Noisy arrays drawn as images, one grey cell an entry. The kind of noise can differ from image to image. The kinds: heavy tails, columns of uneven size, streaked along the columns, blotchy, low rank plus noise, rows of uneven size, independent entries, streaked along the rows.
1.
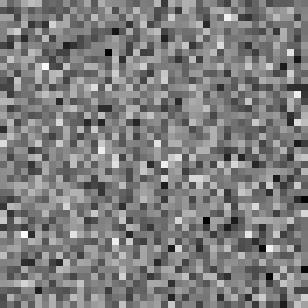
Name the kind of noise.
independent entries
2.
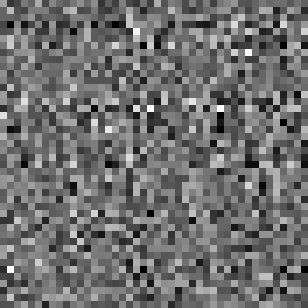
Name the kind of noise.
low rank plus noise
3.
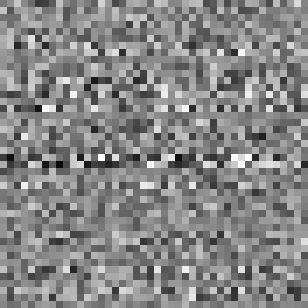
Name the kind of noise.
rows of uneven size
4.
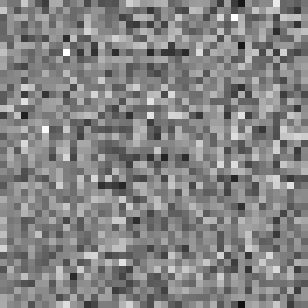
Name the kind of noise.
low rank plus noise
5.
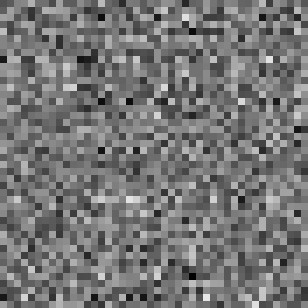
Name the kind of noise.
low rank plus noise
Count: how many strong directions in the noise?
five to eight
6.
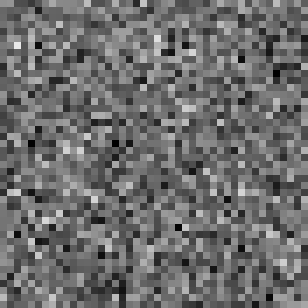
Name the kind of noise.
low rank plus noise
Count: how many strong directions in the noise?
five to eight
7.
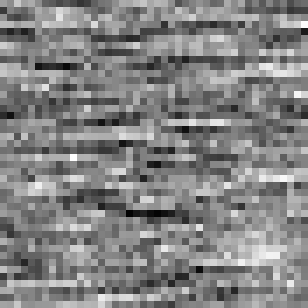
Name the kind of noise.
streaked along the rows
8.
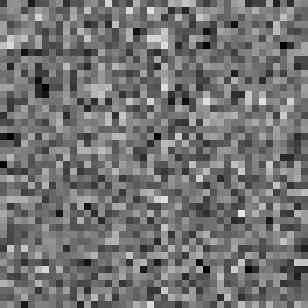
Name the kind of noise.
low rank plus noise
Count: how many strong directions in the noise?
five to eight
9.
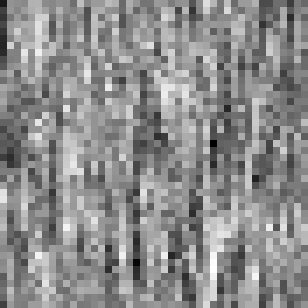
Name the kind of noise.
streaked along the columns
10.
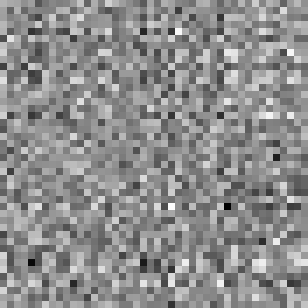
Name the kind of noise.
low rank plus noise
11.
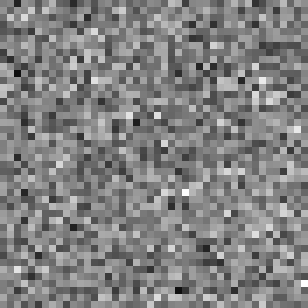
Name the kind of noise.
independent entries
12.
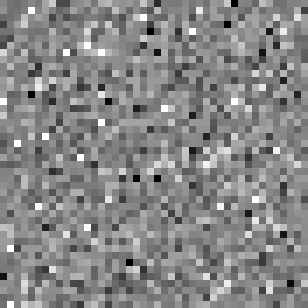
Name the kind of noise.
heavy tails
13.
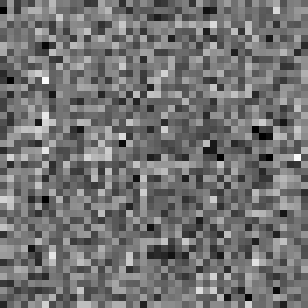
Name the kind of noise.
low rank plus noise
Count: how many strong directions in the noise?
three or four
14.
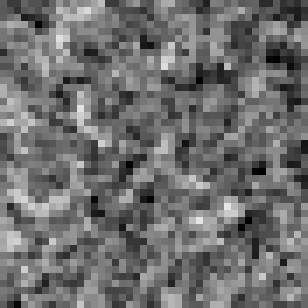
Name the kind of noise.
blotchy
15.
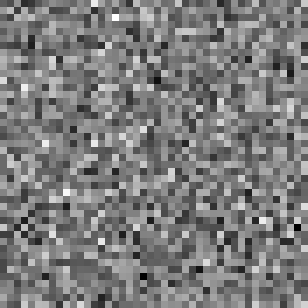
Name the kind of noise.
independent entries
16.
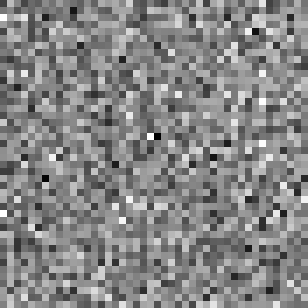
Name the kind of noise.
independent entries
